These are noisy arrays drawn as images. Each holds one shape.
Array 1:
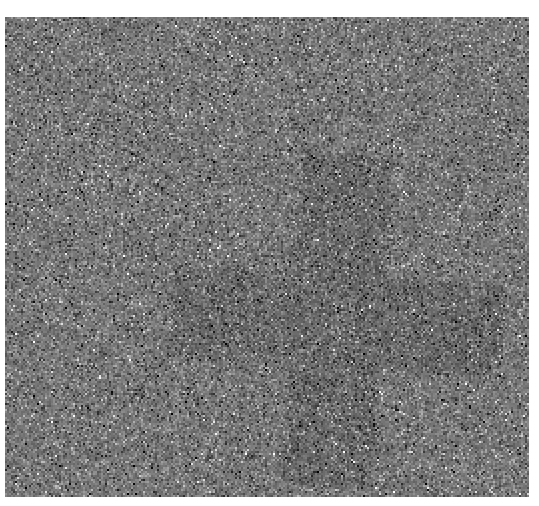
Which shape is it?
cross
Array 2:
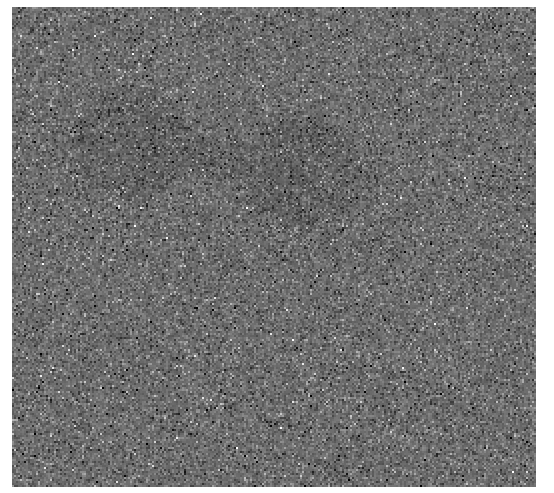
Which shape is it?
dumbbell
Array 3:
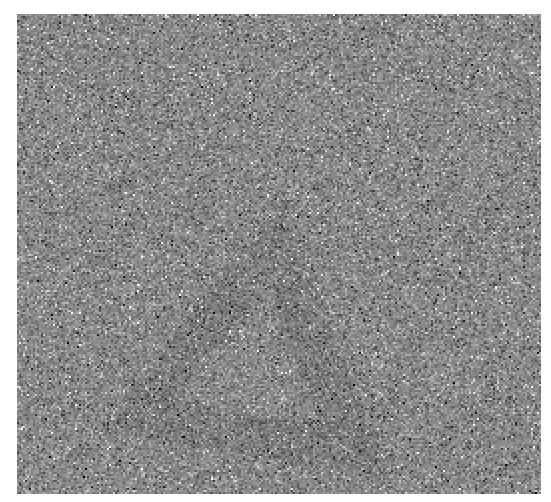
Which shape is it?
triangle frame
